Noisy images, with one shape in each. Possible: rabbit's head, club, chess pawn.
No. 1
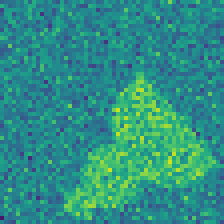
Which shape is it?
chess pawn
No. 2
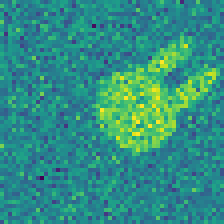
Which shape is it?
rabbit's head
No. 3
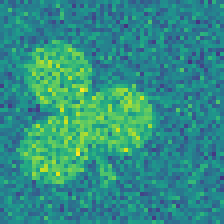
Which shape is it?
club
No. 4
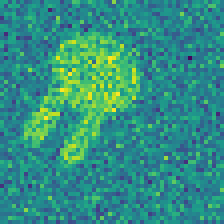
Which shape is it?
rabbit's head
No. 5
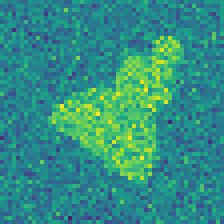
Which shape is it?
chess pawn
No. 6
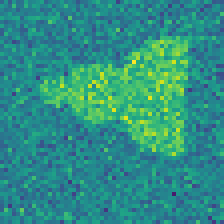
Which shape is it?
chess pawn
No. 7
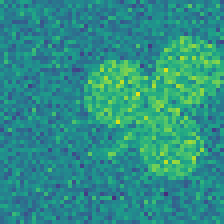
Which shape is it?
club
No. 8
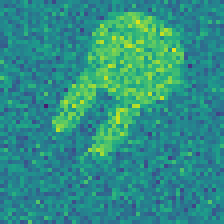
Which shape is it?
rabbit's head
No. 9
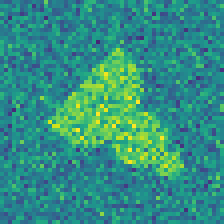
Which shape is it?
chess pawn
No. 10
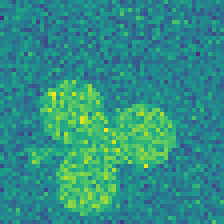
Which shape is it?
club
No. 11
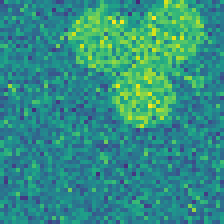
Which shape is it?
club
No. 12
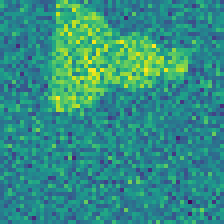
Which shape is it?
chess pawn
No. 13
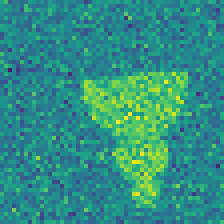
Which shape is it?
chess pawn
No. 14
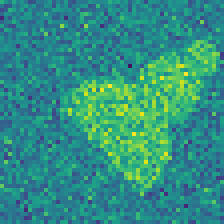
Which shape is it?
chess pawn
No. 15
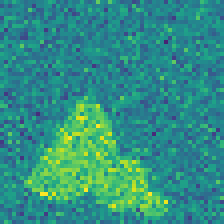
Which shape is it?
chess pawn
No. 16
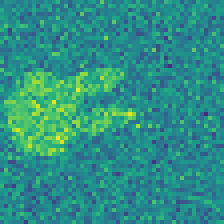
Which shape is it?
rabbit's head
